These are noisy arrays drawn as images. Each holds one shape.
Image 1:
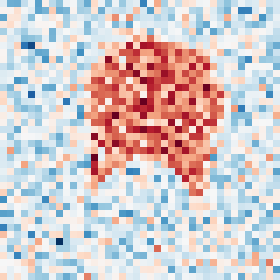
cat's head
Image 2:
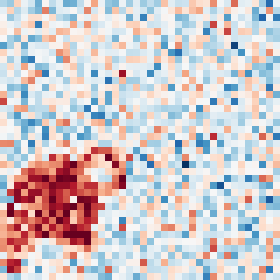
teapot
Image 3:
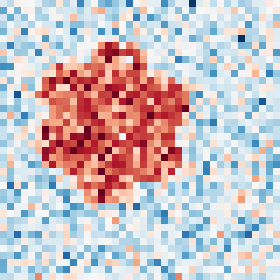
flower
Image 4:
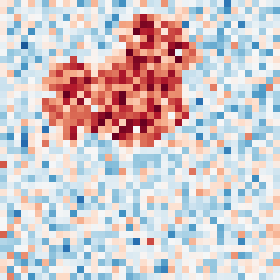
car
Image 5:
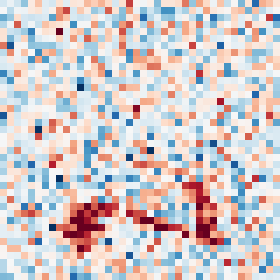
musical note
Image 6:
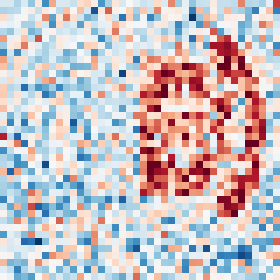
telephone
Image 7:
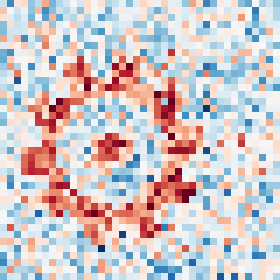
gear
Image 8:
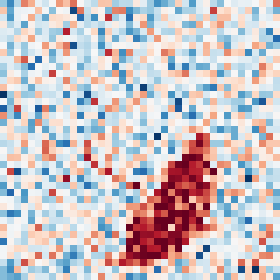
umbrella
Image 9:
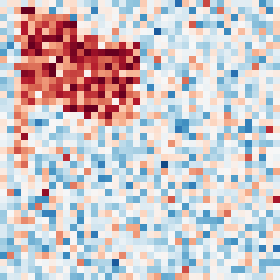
flag
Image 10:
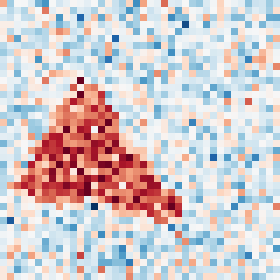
chess pawn
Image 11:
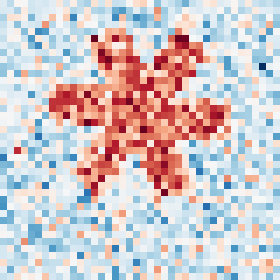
asterisk
